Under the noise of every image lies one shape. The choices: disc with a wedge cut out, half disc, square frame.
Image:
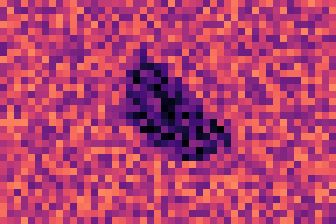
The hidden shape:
half disc
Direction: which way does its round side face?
down and left
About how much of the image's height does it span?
half
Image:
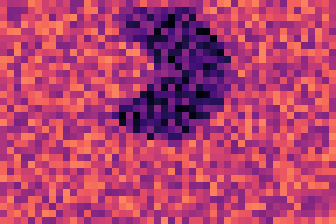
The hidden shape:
disc with a wedge cut out
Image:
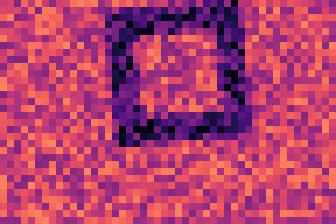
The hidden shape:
square frame
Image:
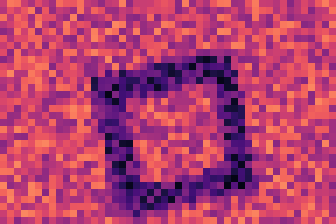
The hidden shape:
square frame
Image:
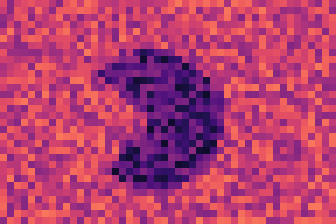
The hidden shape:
disc with a wedge cut out
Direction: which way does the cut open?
left
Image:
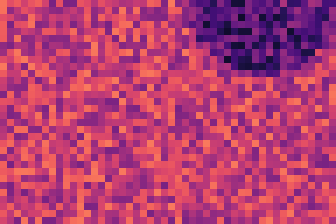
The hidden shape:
half disc
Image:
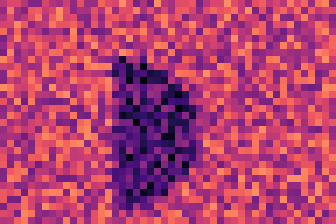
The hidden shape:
half disc
